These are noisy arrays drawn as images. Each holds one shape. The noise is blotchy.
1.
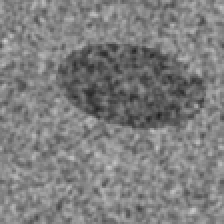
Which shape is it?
ellipse
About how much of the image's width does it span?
two thirds
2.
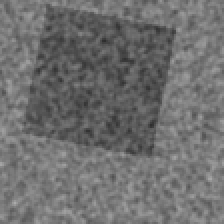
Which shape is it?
square
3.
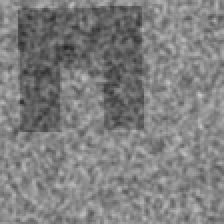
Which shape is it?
square with a notch
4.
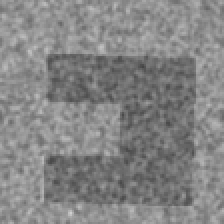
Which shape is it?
square with a notch
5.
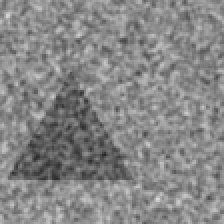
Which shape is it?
triangle
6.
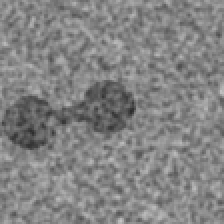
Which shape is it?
dumbbell
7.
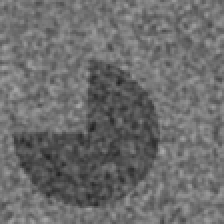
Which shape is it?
disc with a wedge cut out
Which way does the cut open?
up and left
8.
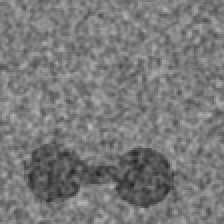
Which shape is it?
dumbbell
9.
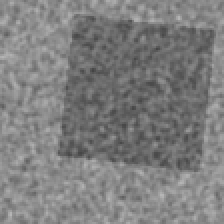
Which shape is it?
square
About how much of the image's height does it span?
two thirds
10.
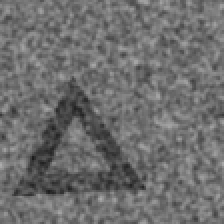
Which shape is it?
triangle frame
